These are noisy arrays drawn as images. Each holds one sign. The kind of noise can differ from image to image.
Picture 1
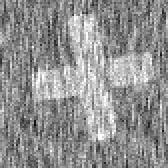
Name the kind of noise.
streaked along the columns
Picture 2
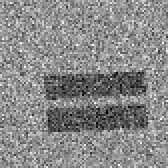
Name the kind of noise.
independent entries
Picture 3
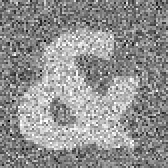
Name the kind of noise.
low rank plus noise
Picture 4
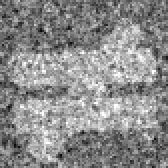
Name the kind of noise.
blotchy
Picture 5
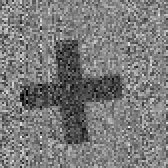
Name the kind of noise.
columns of uneven size
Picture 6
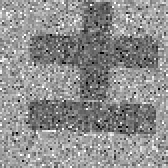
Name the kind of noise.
heavy tails
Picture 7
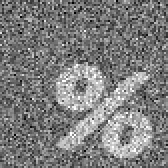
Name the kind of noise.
independent entries
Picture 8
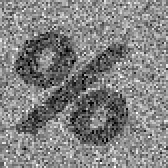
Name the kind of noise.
independent entries
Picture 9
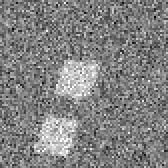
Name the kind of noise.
independent entries
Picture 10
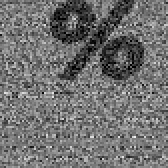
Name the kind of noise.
rows of uneven size
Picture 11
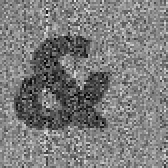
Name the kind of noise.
columns of uneven size
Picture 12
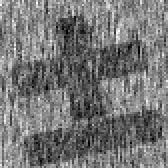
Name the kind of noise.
streaked along the columns
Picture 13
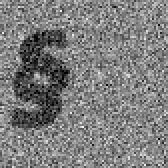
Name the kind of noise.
low rank plus noise
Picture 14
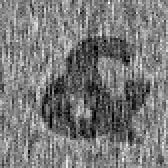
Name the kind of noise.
streaked along the columns
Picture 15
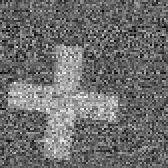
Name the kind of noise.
rows of uneven size
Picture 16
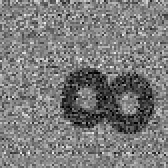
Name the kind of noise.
rows of uneven size
